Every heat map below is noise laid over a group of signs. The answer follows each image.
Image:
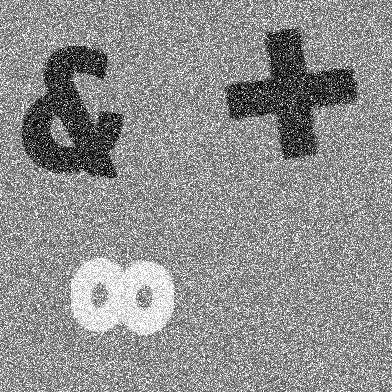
top left: dark ampersand; top right: dark plus sign; bottom left: light infinity sign
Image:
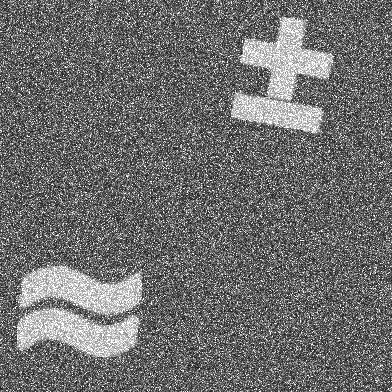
top right: light plus-minus sign; bottom left: light approximately sign
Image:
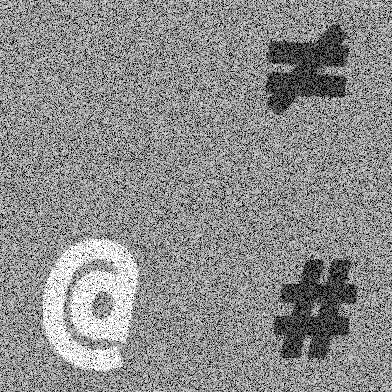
top right: dark not-equal sign; bottom left: light at sign; bottom right: dark hash sign
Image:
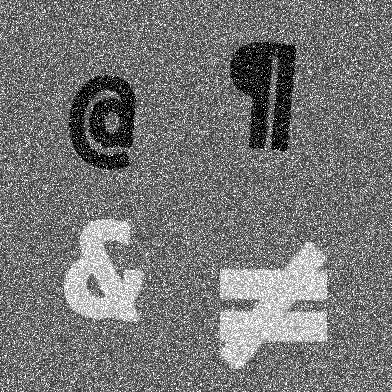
top left: dark at sign; top right: dark pilcrow; bottom left: light ampersand; bottom right: light not-equal sign
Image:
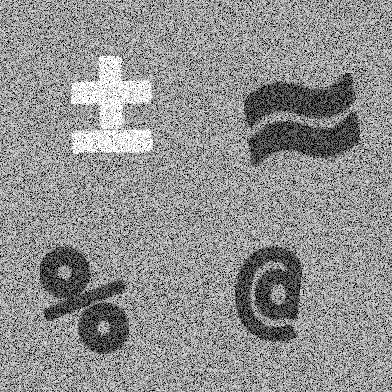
top left: light plus-minus sign; top right: dark approximately sign; bottom left: dark percent sign; bottom right: dark at sign
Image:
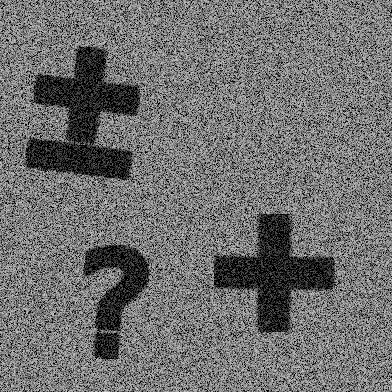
top left: dark plus-minus sign; bottom left: dark question mark; bottom right: dark plus sign
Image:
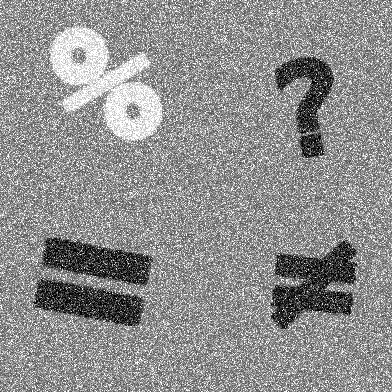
top left: light percent sign; top right: dark question mark; bottom left: dark equals sign; bottom right: dark not-equal sign
